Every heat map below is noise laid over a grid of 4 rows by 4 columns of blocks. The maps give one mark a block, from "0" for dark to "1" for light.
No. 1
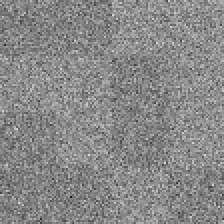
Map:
0 0 1 1
1 1 0 1
0 1 0 1
0 0 1 0
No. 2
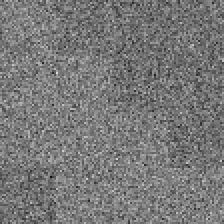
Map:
1 0 0 0
1 1 0 0
1 1 1 0
0 1 1 1
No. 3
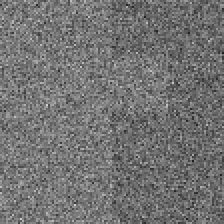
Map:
1 1 0 0
1 1 1 0
1 1 0 0
1 1 0 0
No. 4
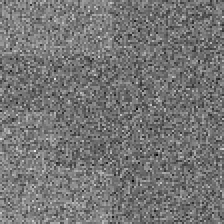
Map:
1 1 0 0
0 0 0 0
1 0 0 0
1 1 0 0
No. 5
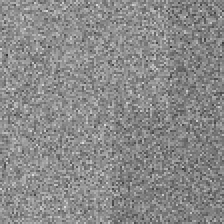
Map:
1 1 1 0
1 1 1 0
1 1 0 0
1 1 0 0
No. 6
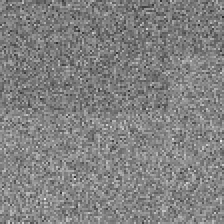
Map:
0 0 0 0
0 0 0 1
1 1 1 1
1 1 1 1
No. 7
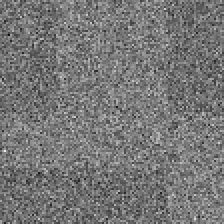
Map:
0 1 1 0
0 1 1 0
1 1 1 1
0 0 0 1
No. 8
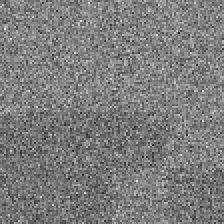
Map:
1 1 1 1
1 1 1 1
0 0 0 1
0 0 1 0
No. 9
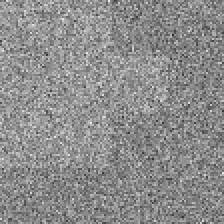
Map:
1 1 0 0
1 1 1 0
1 1 0 0
0 0 0 0
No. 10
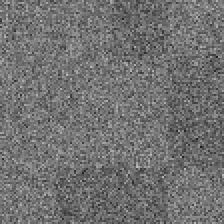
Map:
1 1 0 1
1 1 1 0
1 1 1 0
1 0 0 1
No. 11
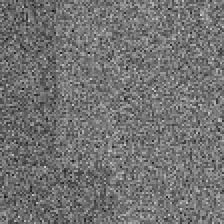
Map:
0 1 1 1
0 1 1 1
0 1 1 1
0 0 1 1
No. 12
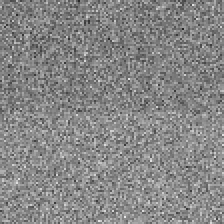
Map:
0 0 0 0
0 0 0 0
1 1 1 1
1 1 1 1
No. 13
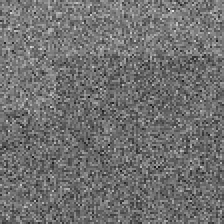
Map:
1 1 1 1
1 0 0 0
0 0 0 0
0 0 0 0
